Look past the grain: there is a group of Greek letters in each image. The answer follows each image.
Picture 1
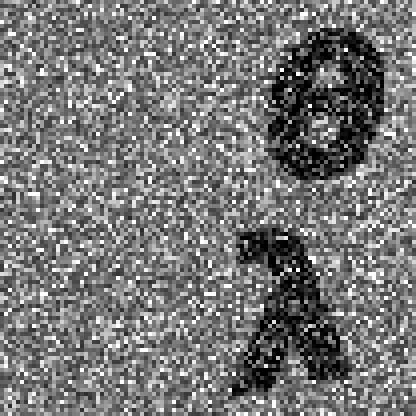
top right: theta; bottom right: lambda
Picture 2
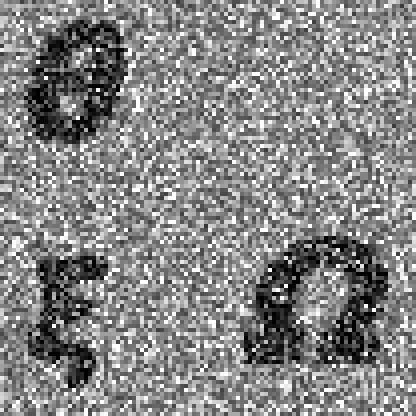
top left: theta; bottom left: xi; bottom right: omega
